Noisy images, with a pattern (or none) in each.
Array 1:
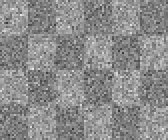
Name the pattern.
a checkerboard
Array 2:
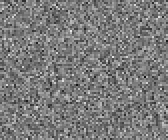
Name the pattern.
only noise
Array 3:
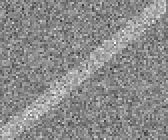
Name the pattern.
a diagonal band
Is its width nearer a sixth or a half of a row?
a sixth
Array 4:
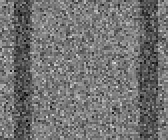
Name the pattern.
bands of columns
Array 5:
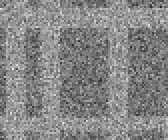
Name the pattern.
bands of rows crossing bands of columns
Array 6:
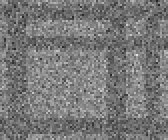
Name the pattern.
bands of rows crossing bands of columns
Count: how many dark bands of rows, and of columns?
3 and 3
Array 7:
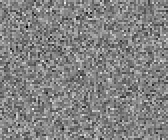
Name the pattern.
only noise
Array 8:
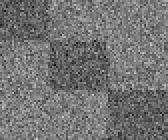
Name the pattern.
blocks along the diagonal
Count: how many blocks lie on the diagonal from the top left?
3
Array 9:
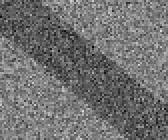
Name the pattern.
a diagonal band
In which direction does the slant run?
top left to bottom right
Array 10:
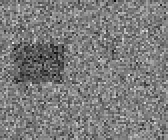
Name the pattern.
one block
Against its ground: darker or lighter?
darker
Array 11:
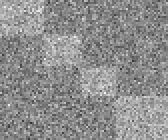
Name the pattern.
blocks along the diagonal
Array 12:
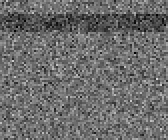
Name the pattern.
one band of rows
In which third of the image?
top
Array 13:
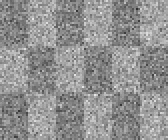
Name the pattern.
a checkerboard
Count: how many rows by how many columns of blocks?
3 by 6
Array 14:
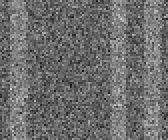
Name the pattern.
bands of columns
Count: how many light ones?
3
